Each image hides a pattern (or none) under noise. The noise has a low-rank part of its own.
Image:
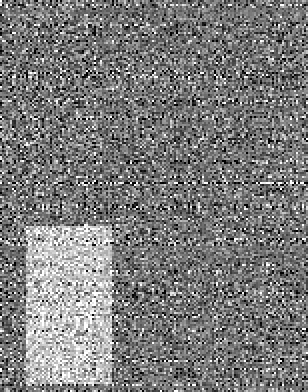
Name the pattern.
one block
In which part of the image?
bottom left
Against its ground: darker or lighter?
lighter
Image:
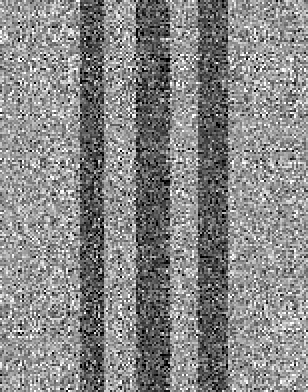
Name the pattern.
bands of columns
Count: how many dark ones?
3
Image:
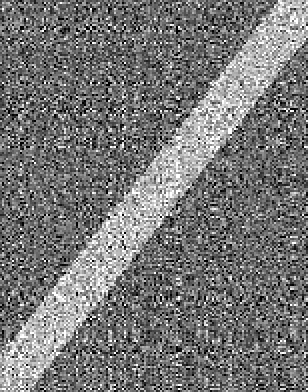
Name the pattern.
a diagonal band
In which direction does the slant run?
bottom left to top right
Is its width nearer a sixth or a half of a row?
a sixth
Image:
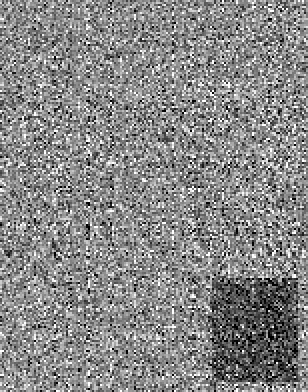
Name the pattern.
one block
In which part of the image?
bottom right
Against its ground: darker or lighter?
darker
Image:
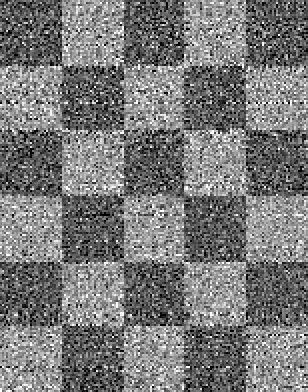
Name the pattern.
a checkerboard
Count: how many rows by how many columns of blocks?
6 by 5
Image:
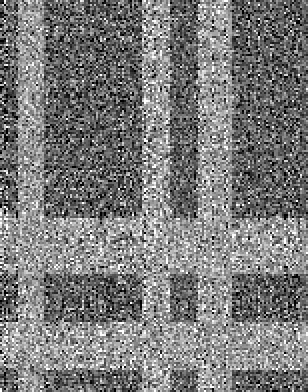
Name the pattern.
bands of rows crossing bands of columns
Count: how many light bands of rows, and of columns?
2 and 3
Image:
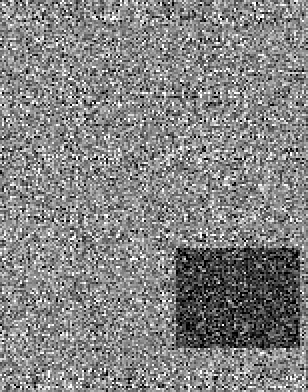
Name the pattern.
one block
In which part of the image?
bottom right
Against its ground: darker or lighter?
darker
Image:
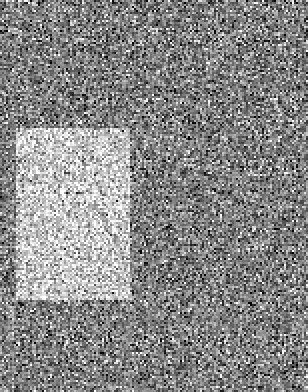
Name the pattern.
one block
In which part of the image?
middle left
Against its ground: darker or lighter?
lighter
